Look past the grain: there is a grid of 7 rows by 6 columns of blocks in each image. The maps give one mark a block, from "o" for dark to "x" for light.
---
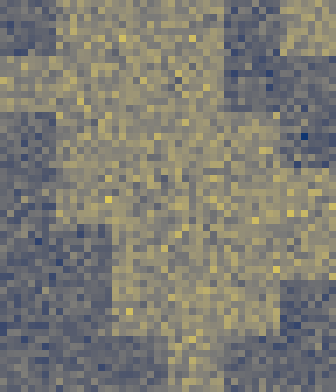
o x x x o x
x x x x o o
o x x x x o
o x x x x x
o o x x x x
o o x x x o
o o o x o o
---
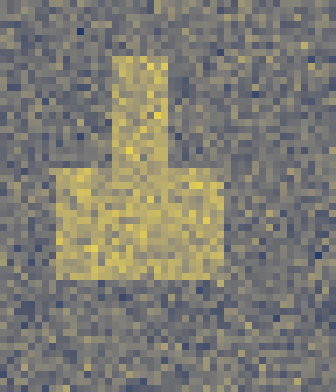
o o o o o o
o o x o o o
o o x o o o
o x x x o o
o x x x o o
o o o o o o
o o o o o o
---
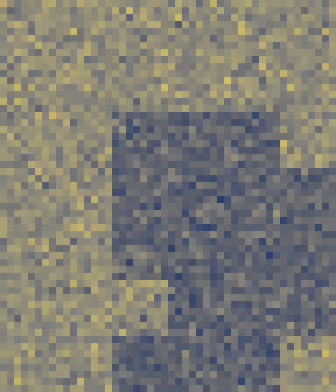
x x x x x x
x x x x x x
x x o o o x
x x o o o o
x x o o o o
x x x o o o
x x o o o x
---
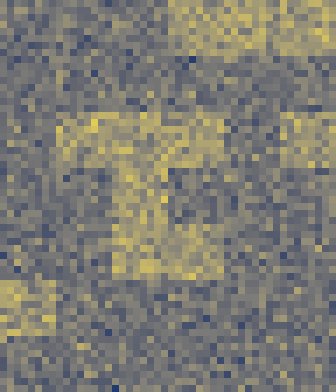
o o o x x x
o o o o o o
o x x x o x
o o x o o o
o o x x o o
x o o o o o
o o o o o o
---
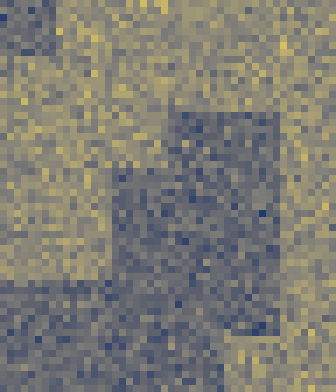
o x x x x x
x x x x x x
x x x o o x
x x o o o x
x x o o o x
o o o o o x
o o o o x x
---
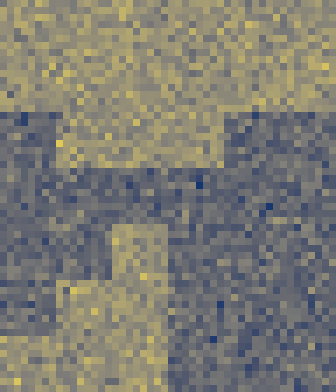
x x x x x x
x x x x x x
o x x x o o
o o o o o o
o o x o o o
o x x o o o
x x x o o o
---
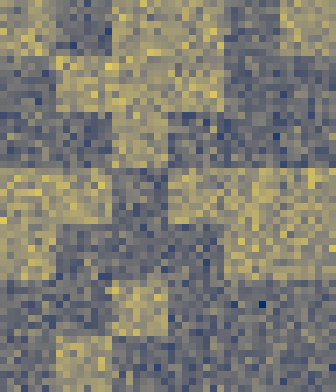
x o x x o x
o x x x o o
o o x o o o
x x o x x x
x o o o x x
o o x o o o
o x o o o o
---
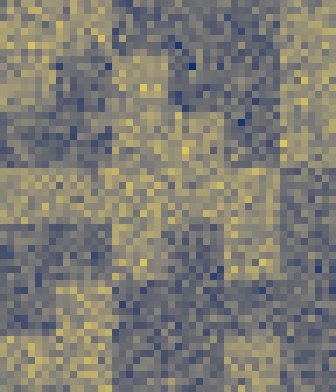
x x o o o x
x o x o o x
o o x x o x
x x x x x o
o o x o x o
o x o o o o
x x o o x o
